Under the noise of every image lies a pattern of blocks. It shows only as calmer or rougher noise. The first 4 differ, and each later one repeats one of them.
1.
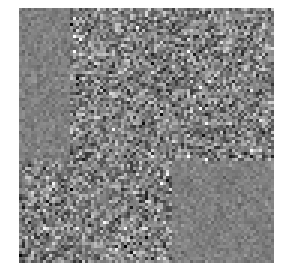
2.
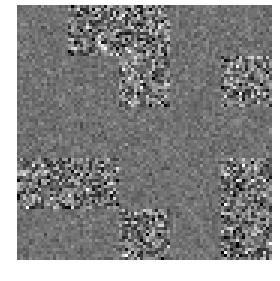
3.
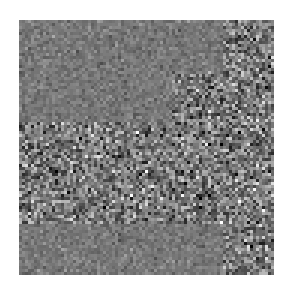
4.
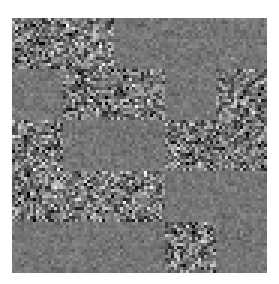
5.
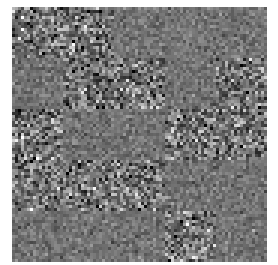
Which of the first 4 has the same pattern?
4
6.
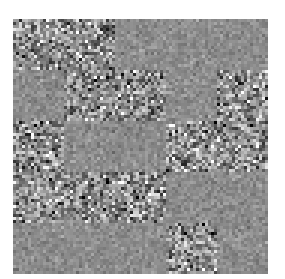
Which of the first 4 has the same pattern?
4
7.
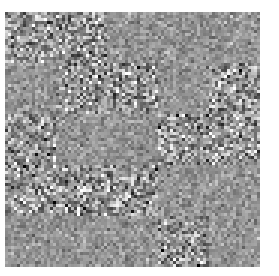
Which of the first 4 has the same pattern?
4
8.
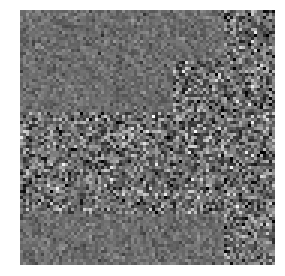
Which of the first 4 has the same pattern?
3
